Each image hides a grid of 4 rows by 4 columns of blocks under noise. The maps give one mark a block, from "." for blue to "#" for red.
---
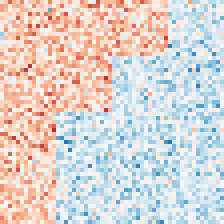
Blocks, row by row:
# # # .
# # . .
# . . .
# . . .
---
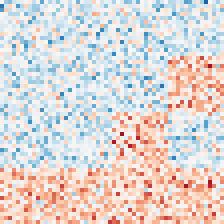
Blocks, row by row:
. . . .
. . . #
. . # .
# # # #
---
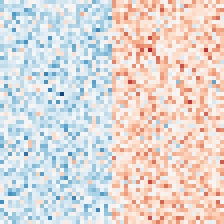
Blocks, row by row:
. . # #
. . # #
. . # #
. . # #
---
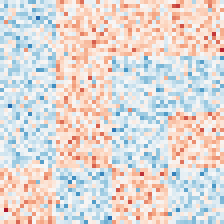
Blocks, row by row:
. # # #
. # . .
. # . #
# . # .
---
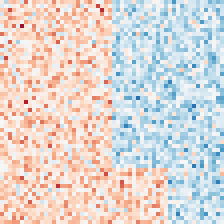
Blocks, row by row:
# # . .
# # . .
# # . .
# # # .
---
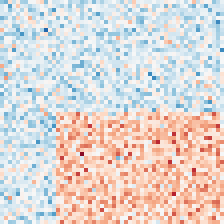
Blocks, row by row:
. . . .
. . . .
. # # #
. # # #
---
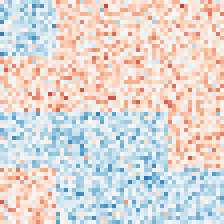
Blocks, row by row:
. # # #
# # # #
. . . #
# . . .
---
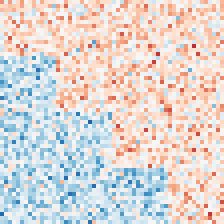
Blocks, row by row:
# # # #
. # # #
. . # #
. . . #
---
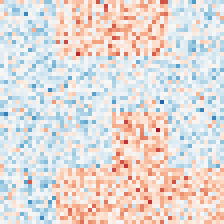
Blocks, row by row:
. # # .
. . . .
. . # .
. # # #
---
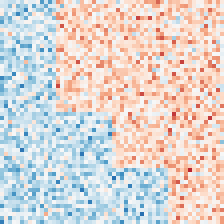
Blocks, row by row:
. # # #
. # # #
. . # #
. . . #
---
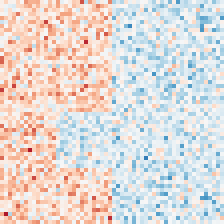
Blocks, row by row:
# # . .
# # . .
# . . .
# # . .
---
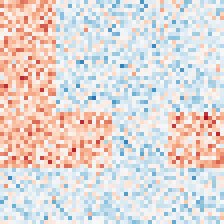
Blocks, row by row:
# . . .
# . . .
# # . #
. . . .
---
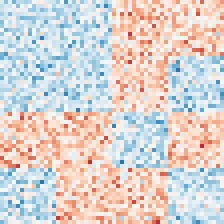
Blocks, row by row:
. . # #
. . # .
# # . #
. # # .
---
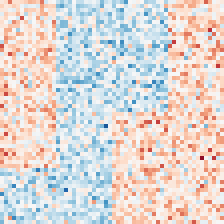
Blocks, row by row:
# . . #
# . . #
# . # #
. . # #
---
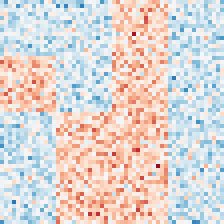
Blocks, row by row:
. . # .
# . # .
. # # .
. # # .
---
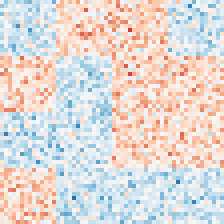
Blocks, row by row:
. # # .
# . # #
. . # #
# . . .
